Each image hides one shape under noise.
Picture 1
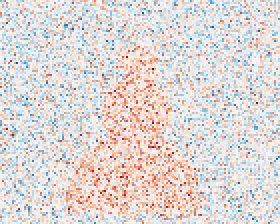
chess pawn
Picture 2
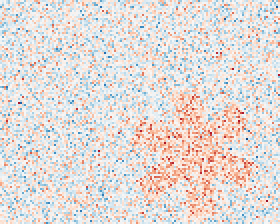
asterisk
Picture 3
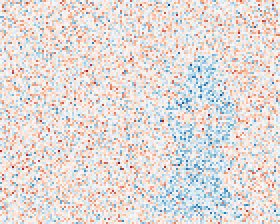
chess bishop
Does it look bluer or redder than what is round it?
bluer
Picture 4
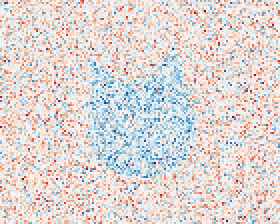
cat's head
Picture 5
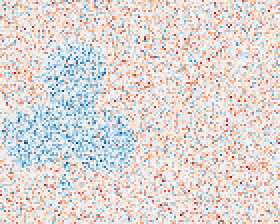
club
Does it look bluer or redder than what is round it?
bluer
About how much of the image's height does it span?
two thirds
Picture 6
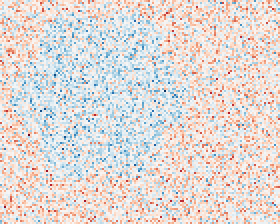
flower
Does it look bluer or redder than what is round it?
bluer
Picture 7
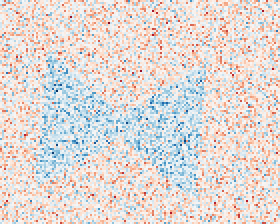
bow tie
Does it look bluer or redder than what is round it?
bluer
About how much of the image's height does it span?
two thirds
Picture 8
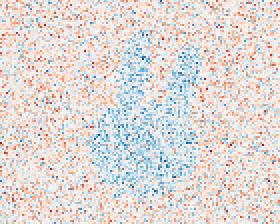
rabbit's head
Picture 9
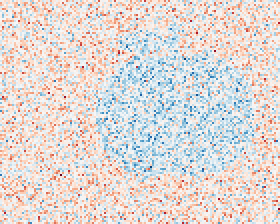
apple
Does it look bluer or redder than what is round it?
bluer
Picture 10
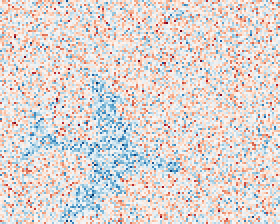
airplane
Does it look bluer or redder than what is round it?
bluer
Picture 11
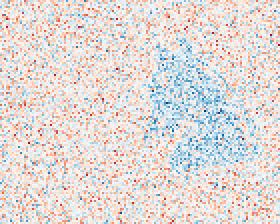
chess knight
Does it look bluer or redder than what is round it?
bluer
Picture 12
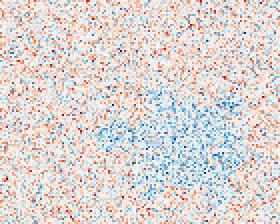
turtle
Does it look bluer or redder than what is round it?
bluer
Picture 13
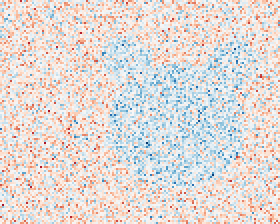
bear's head
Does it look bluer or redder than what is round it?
bluer
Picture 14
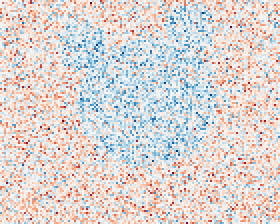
bear's head
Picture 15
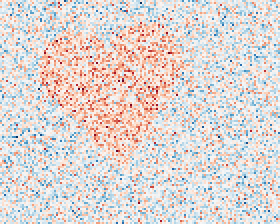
heart
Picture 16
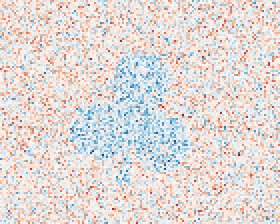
club
